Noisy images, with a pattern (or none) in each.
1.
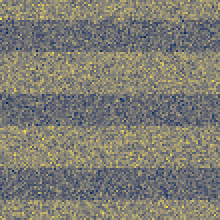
horizontal stripes
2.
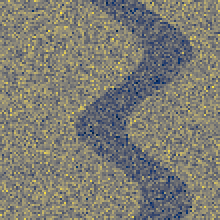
a wavy band
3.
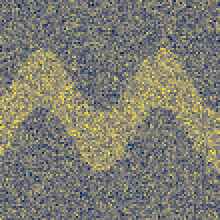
a wavy band
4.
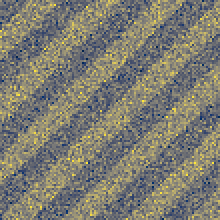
diagonal stripes
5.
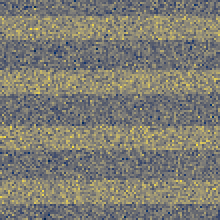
horizontal stripes
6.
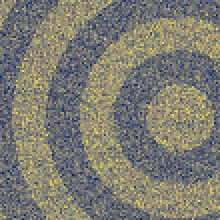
rings round one point
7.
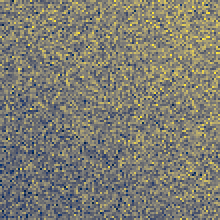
a smooth slope
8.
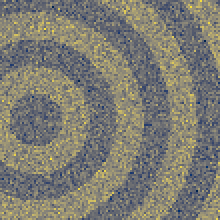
rings round one point
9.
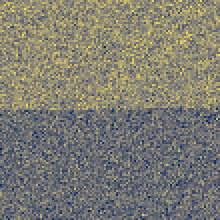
a sharp edge
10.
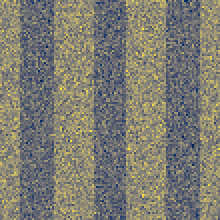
vertical stripes
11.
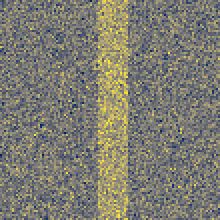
one vertical stripe
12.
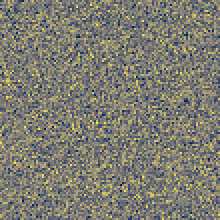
only noise
